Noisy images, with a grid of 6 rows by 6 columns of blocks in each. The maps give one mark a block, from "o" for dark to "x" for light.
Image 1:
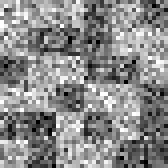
xxxoxo
xoooxx
oxxoox
xxoxxo
ooxoxo
xoxxoo
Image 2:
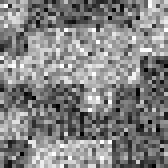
xoooox
oxxxxx
xxxxxo
oooxoo
xooooo
oxxxoo
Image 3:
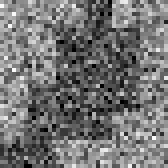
xxxoxx
xxooox
xxooox
xoooox
xoooxx
ooxxxx
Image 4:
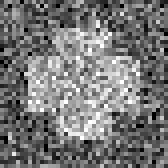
oooooo
ooxxoo
oxxxxo
oxxxxo
ooxxoo
oooooo
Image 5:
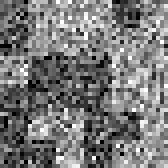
oxxxox
oxxxxx
xoooxx
ooooxx
oxxoox
ooxoxx
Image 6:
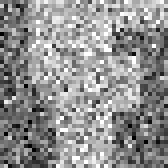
oxxxxx
oxxxoo
oxxxxo
ooxxxo
ooxxoo
ooxxoo
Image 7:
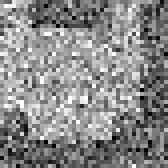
xoooxo
xxxxxo
xxxxxo
xxxxxo
oxxxoo
oooooo
